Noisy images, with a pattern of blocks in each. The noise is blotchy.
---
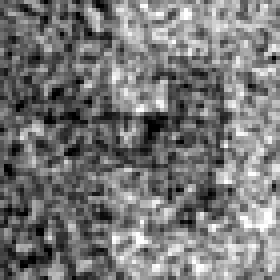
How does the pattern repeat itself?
top and bottom mirror each other
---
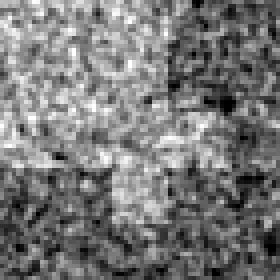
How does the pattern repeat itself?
mirrored about the diagonal from the top left
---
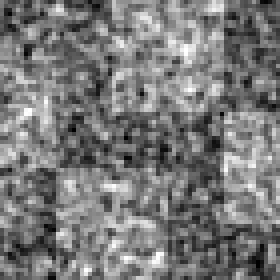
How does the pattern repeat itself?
the same after a half turn
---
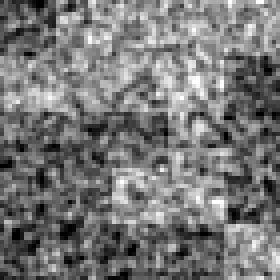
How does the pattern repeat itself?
no symmetry
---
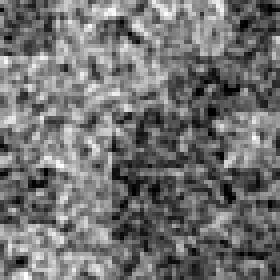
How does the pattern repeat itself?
no symmetry
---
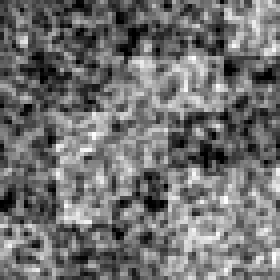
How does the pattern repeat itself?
mirrored about the diagonal from the top left
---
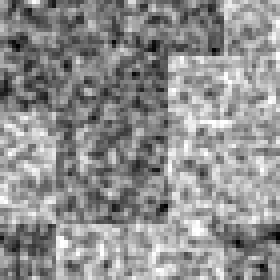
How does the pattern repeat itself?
no symmetry
